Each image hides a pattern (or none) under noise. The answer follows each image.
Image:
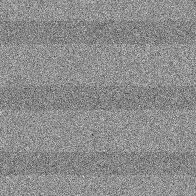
horizontal stripes
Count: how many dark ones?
3
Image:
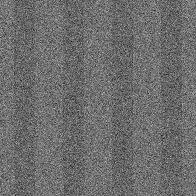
vertical stripes
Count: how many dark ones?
4
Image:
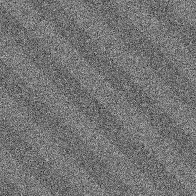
diagonal stripes
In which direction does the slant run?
top left to bottom right
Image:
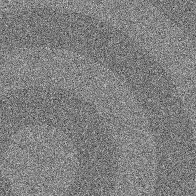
rings round one point
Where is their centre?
bottom left
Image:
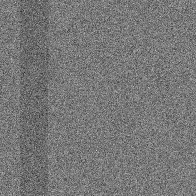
one vertical stripe
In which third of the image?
left
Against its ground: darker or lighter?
darker
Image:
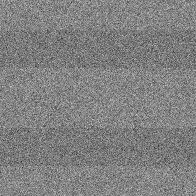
horizontal stripes
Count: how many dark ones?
2
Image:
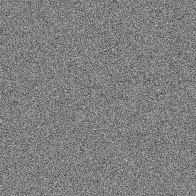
only noise
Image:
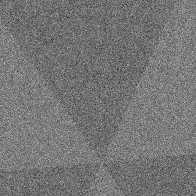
spokes from one point
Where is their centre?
bottom middle
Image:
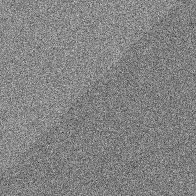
a sharp edge
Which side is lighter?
top left
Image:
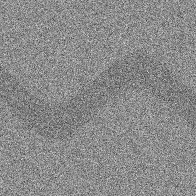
a wavy band
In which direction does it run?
left to right
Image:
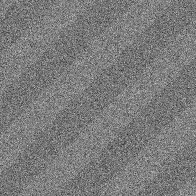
diagonal stripes
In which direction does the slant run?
bottom left to top right
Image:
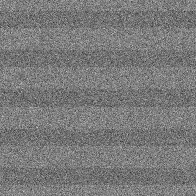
horizontal stripes
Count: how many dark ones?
5
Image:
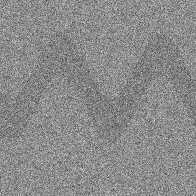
a wavy band
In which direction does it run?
left to right
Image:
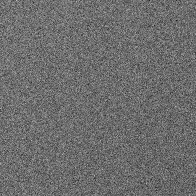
a smooth slope
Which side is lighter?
top left
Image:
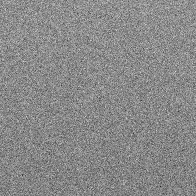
a smooth slope
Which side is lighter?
top
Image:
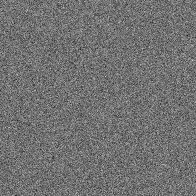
only noise
